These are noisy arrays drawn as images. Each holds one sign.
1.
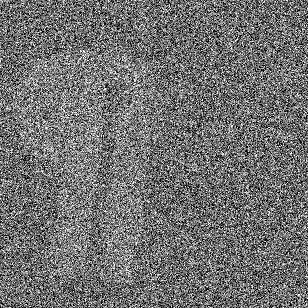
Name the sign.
pilcrow
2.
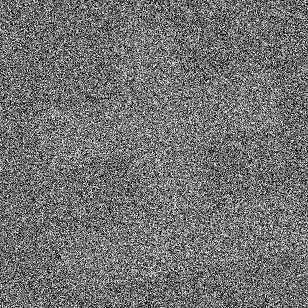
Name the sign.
plus-minus sign
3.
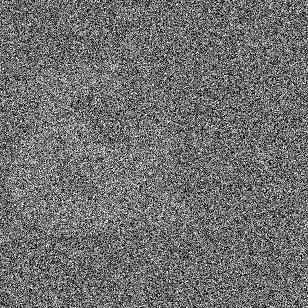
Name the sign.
ampersand
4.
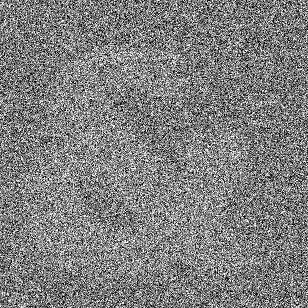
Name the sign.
ampersand
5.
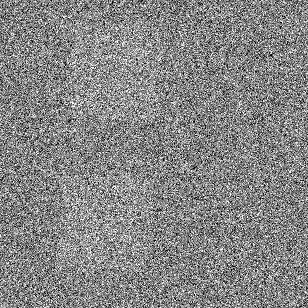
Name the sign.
colon
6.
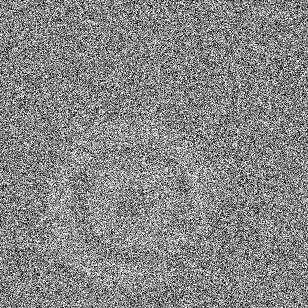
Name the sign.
at sign
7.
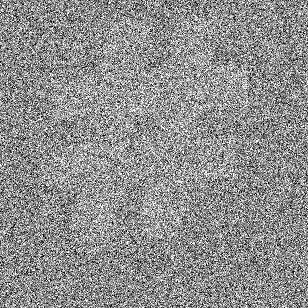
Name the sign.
hash sign
